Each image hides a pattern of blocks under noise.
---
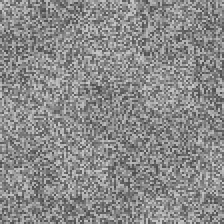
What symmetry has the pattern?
mirrored about the diagonal from the top left
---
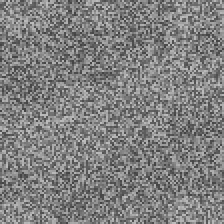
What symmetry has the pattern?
the same after a half turn
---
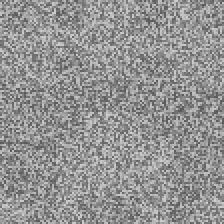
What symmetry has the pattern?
left and right mirror each other
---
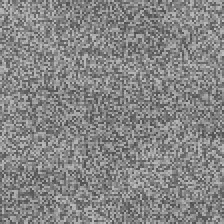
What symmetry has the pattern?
no symmetry
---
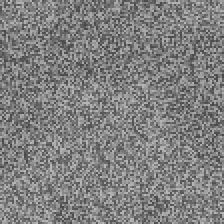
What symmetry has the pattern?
left and right mirror each other
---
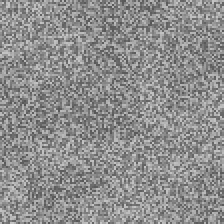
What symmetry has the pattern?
mirrored about the diagonal from the top left
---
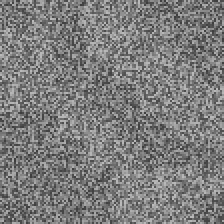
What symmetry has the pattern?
mirrored about the diagonal from the bottom left
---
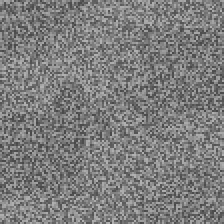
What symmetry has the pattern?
the same after a half turn
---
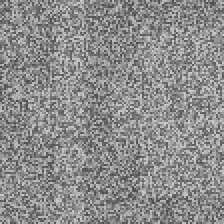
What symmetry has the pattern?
top and bottom mirror each other
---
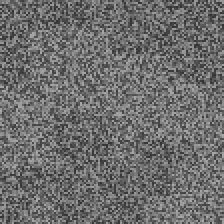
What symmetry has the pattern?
no symmetry
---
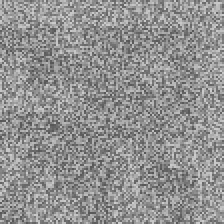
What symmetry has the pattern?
mirrored about the diagonal from the bottom left
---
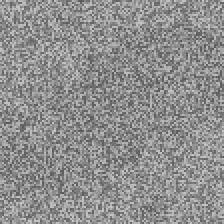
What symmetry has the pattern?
the same after a half turn
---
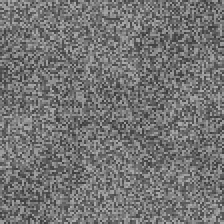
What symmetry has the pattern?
the same after a half turn
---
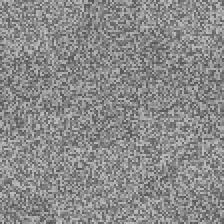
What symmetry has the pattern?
left and right mirror each other
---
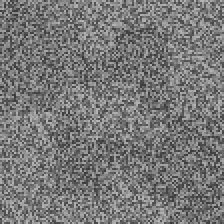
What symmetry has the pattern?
the same after a half turn
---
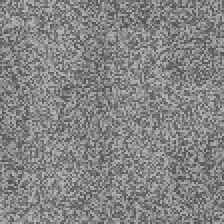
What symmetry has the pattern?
top and bottom mirror each other
